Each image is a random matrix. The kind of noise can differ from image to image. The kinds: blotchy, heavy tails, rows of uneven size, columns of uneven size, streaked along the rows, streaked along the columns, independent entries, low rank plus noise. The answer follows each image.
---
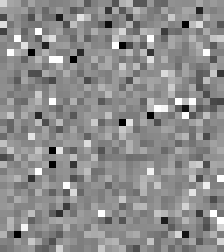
heavy tails
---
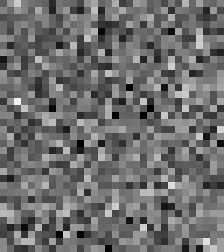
independent entries
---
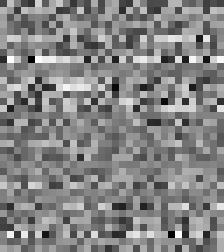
rows of uneven size
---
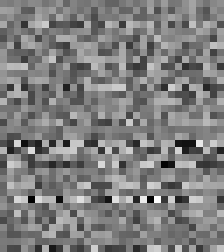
rows of uneven size
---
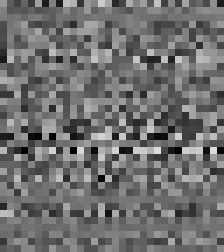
rows of uneven size
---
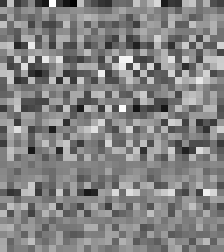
rows of uneven size
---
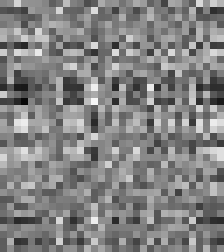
low rank plus noise
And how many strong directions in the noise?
one
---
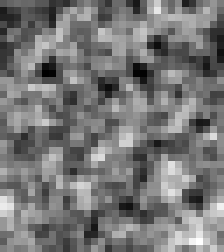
blotchy
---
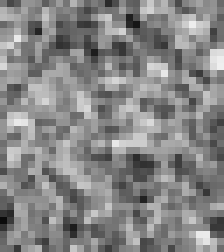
blotchy
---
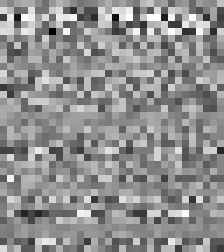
rows of uneven size
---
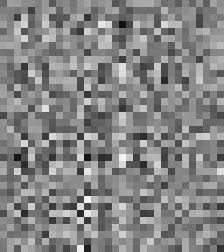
low rank plus noise
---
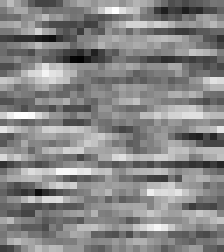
streaked along the rows
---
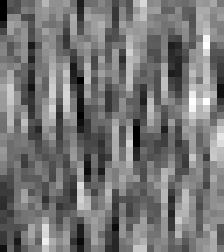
streaked along the columns
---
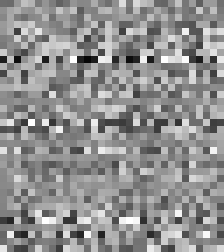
rows of uneven size
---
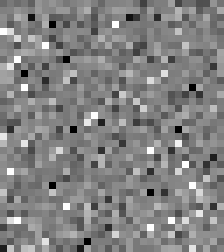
heavy tails
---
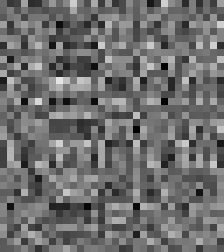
low rank plus noise
